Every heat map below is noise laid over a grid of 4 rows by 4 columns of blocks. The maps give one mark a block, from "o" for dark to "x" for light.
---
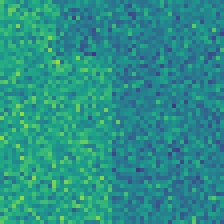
xooo
xxoo
xxoo
xxoo
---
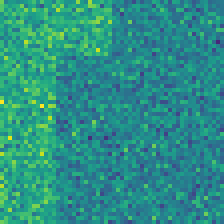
xxoo
xooo
xooo
xooo
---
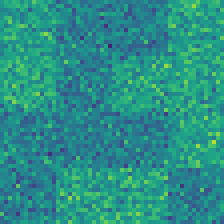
xoox
xoxx
ooox
oxxo
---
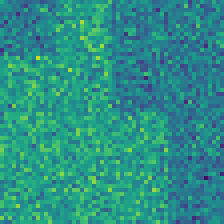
oxoo
xxoo
xxxo
xxxo
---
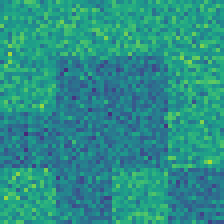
xxxx
xoox
ooox
xoxo
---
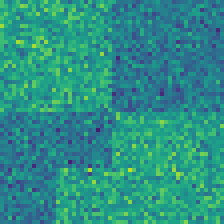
xxoo
xxoo
ooxx
oxxx
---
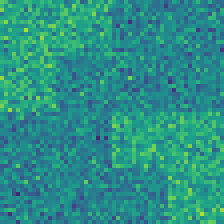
xxoo
xooo
ooxx
ooox
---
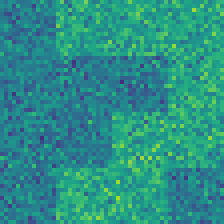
oxxx
ooox
ooxx
oxxo
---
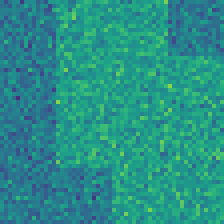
oxxo
oxxx
oxxx
ooxx
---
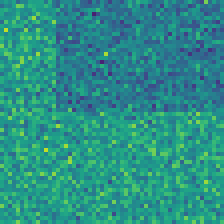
xooo
xooo
xxxx
xxxx
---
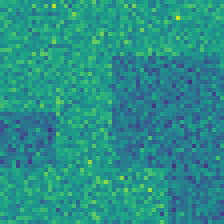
xxxx
xxoo
oxoo
xxxo
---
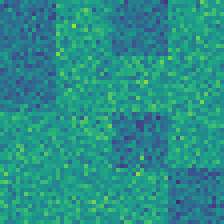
oxox
oxxx
xxox
xxxo
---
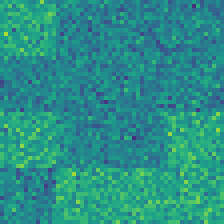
xooo
oooo
xoox
oxxx
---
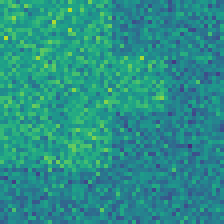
xxoo
xxxo
xxoo
oooo
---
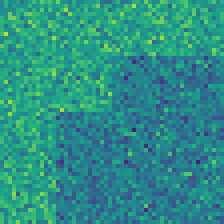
xxxx
xxoo
xooo
xooo
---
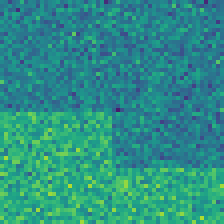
oooo
oooo
xxoo
xxxx
